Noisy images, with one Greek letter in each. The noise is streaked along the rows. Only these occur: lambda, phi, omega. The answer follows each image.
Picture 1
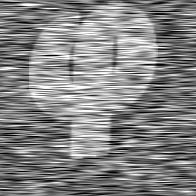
phi
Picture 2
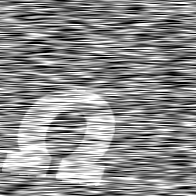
omega
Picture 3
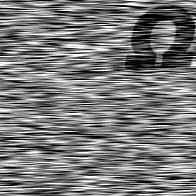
omega
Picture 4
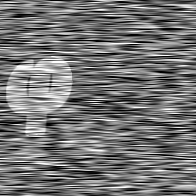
phi
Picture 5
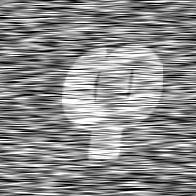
phi
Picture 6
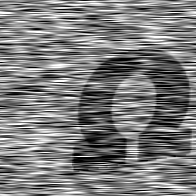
omega
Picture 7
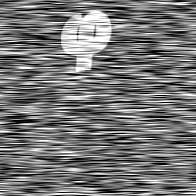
phi
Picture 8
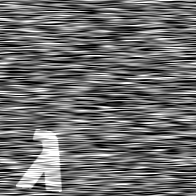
lambda
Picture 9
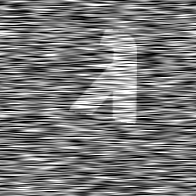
lambda
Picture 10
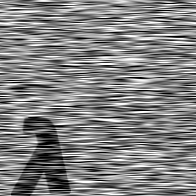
lambda
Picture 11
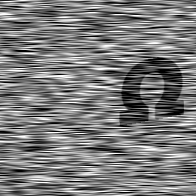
omega
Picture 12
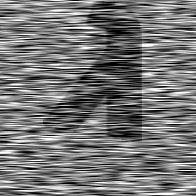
lambda
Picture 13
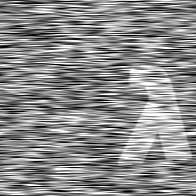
lambda
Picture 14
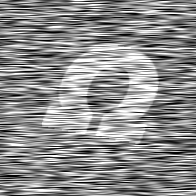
omega
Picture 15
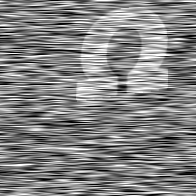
omega
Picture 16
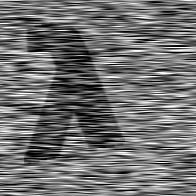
lambda
